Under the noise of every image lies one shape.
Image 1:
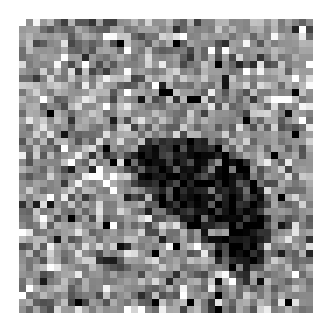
dark half disc
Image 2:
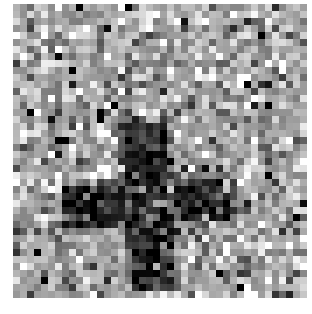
dark cross
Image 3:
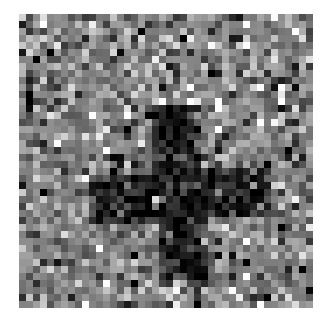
dark cross
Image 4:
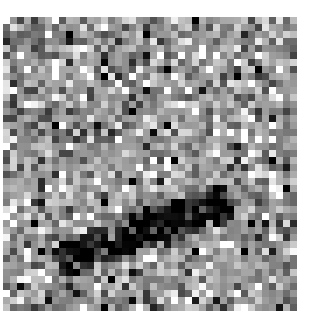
dark bar
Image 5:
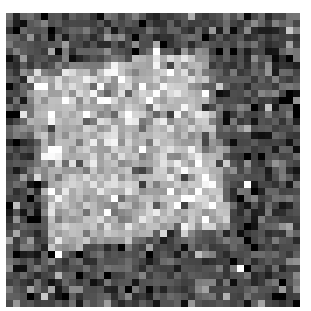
light square
